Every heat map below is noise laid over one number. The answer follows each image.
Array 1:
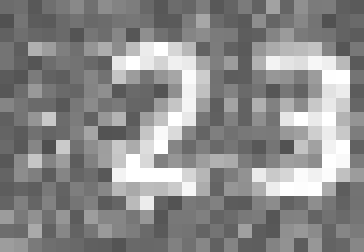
23
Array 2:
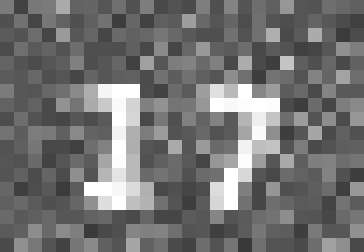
17
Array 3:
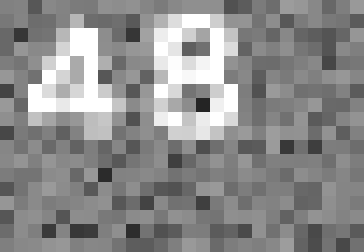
48
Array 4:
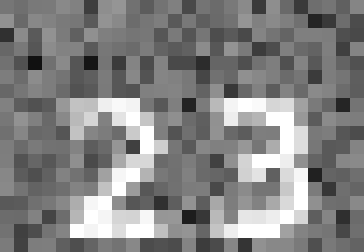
23
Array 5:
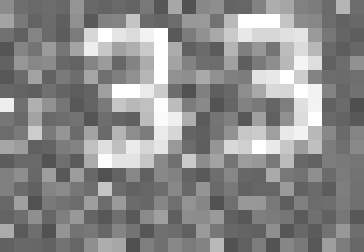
33
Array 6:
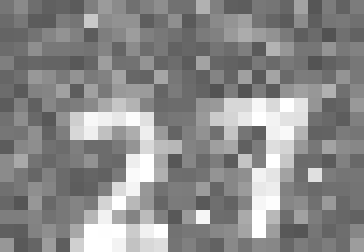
27
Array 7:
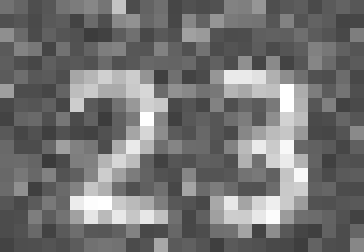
23
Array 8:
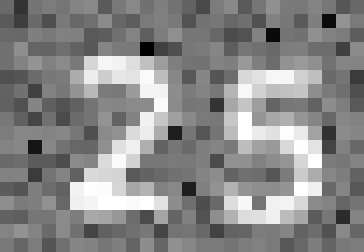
25
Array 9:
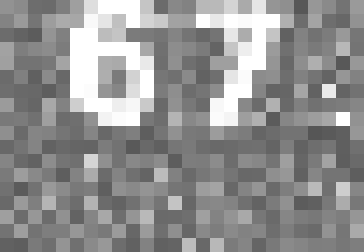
67
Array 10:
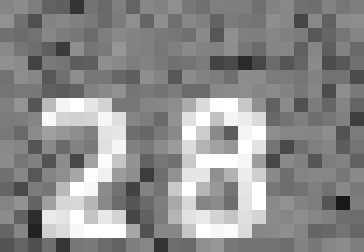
28
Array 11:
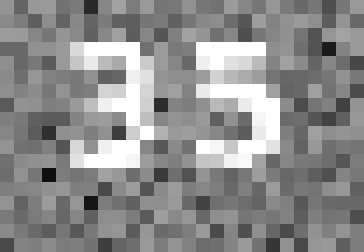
35
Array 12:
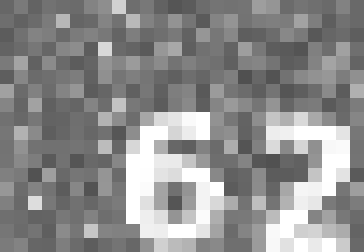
62
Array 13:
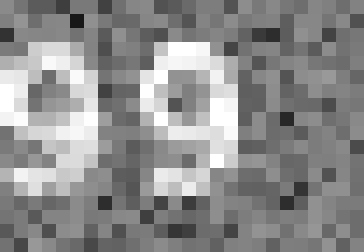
99
